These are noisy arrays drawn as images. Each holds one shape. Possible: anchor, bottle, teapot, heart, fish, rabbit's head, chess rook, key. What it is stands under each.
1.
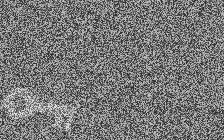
key
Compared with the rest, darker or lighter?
lighter
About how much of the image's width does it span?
a third
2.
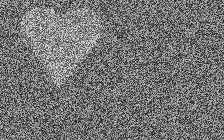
heart
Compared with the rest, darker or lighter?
lighter
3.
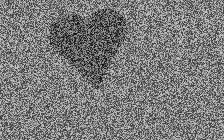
heart
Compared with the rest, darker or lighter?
darker
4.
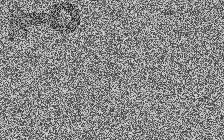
key
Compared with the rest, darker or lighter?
darker
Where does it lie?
top left
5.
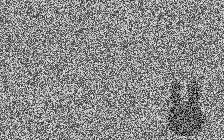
rabbit's head
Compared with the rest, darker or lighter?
darker
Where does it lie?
bottom right
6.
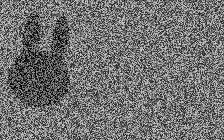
rabbit's head
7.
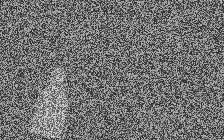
bottle
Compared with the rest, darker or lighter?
lighter
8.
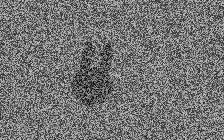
rabbit's head
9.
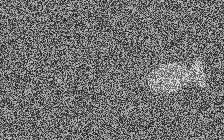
fish
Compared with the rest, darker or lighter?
lighter
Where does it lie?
middle right
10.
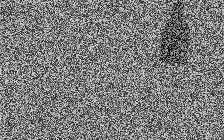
bottle
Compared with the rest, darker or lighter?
darker
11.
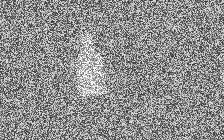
bottle
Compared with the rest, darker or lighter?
lighter
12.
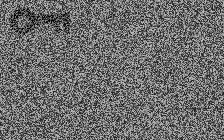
key
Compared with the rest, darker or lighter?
darker
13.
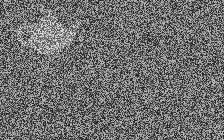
teapot
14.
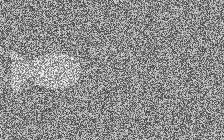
fish
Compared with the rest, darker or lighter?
lighter
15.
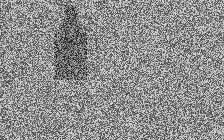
bottle
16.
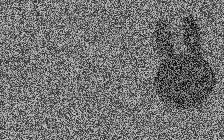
rabbit's head
